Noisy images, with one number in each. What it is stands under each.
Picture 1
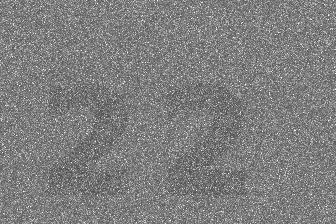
22
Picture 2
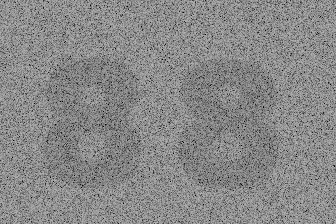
88
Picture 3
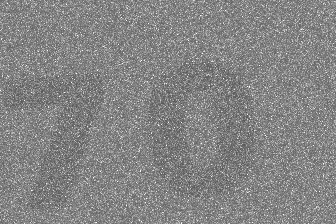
70
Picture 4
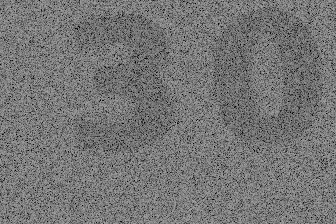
30
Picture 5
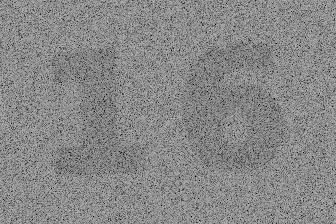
16
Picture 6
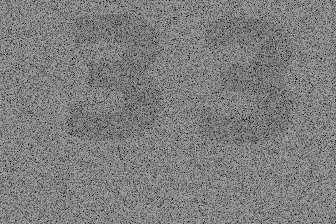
33
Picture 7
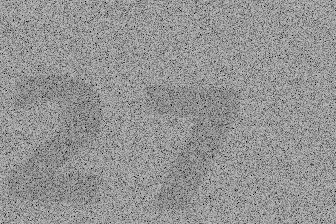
27
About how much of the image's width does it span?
two thirds
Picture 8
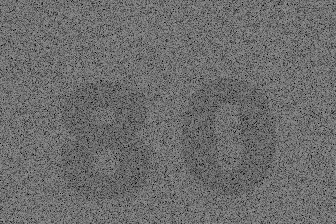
80
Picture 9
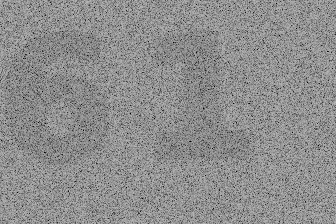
61
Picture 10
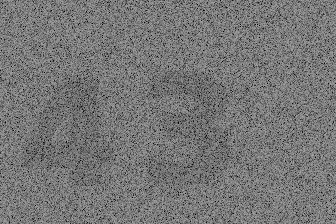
43
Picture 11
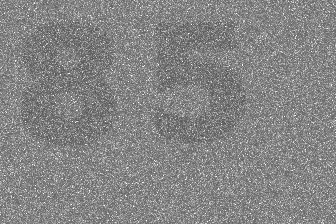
85
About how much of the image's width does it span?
two thirds
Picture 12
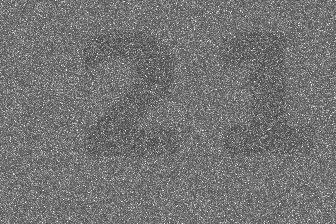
21
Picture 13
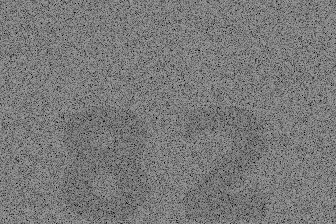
82
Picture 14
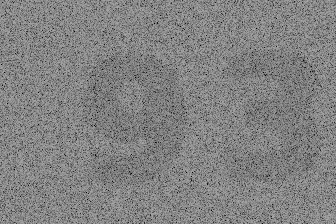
93
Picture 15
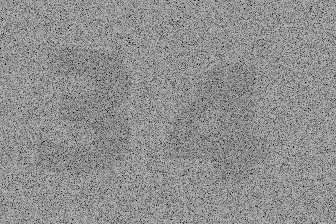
34
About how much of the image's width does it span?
two thirds
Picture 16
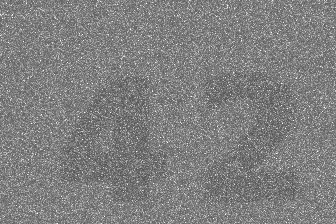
42
